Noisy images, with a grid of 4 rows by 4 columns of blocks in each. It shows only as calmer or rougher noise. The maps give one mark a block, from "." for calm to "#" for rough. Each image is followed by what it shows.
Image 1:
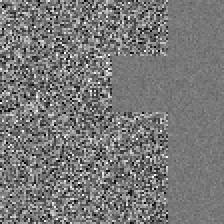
# # # .
# # . .
# # # .
# # # .
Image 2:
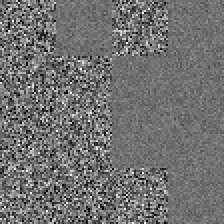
# . # .
# # . .
# # . .
# # # .
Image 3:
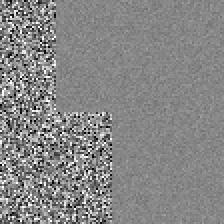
# . . .
# . . .
# # . .
# # . .
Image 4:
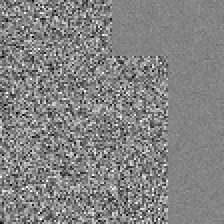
# # . .
# # # .
# # # .
# # # .
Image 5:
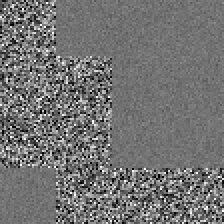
# . . .
# # . .
# # . .
. # # #
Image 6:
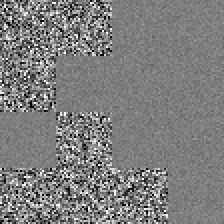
# # . .
# . . .
. # . .
# # # .
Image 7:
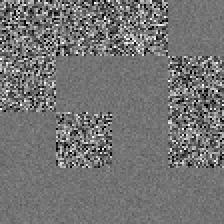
# # # .
# . . #
. # . #
. . . .
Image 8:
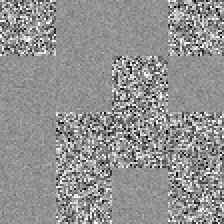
# . . #
. . # .
. # # #
. # . #
